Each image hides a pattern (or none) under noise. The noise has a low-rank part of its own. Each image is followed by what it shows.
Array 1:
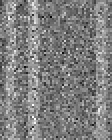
bands of columns
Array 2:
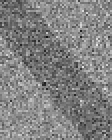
a diagonal band
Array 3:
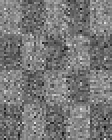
a checkerboard
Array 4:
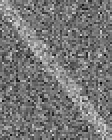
a diagonal band
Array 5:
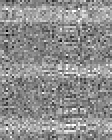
bands of rows
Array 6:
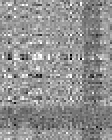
bands of rows crossing bands of columns
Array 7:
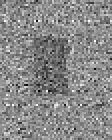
one block
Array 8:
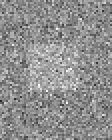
one block
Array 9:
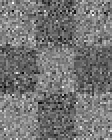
a checkerboard
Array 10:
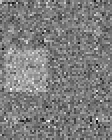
one block
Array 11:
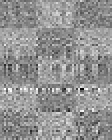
a checkerboard
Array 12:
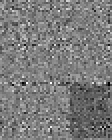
one block
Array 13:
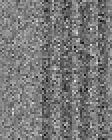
bands of columns
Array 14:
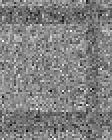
bands of rows crossing bands of columns
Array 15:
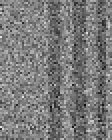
bands of columns
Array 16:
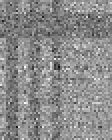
bands of rows crossing bands of columns
